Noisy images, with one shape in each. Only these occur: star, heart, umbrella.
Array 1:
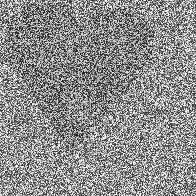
heart
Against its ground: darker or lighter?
darker
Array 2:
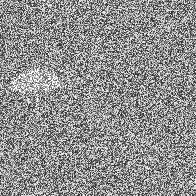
umbrella
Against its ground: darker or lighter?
lighter
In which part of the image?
middle left
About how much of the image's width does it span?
a third
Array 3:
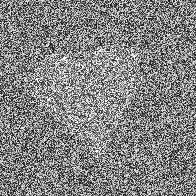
heart
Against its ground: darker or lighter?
lighter
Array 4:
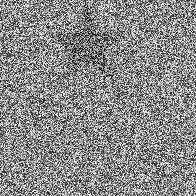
star
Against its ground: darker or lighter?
darker
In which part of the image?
top middle
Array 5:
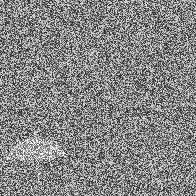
umbrella
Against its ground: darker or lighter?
lighter
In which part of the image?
bottom left
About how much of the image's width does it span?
a third
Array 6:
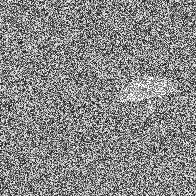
umbrella
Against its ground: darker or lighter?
lighter
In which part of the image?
middle right
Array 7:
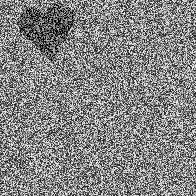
heart
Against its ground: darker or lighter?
darker
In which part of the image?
top left
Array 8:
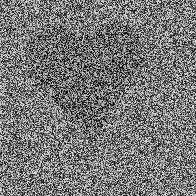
heart
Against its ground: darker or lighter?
darker
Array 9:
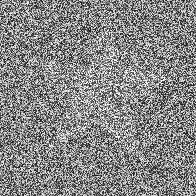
star
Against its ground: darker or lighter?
lighter
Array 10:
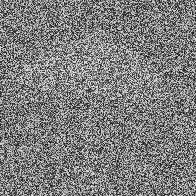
umbrella
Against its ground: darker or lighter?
lighter
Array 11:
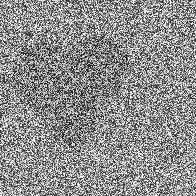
heart
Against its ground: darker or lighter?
darker
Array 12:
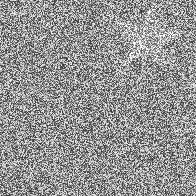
star
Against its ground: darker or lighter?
lighter
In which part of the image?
top right
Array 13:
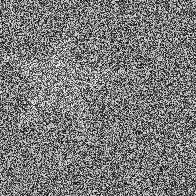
star
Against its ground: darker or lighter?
lighter
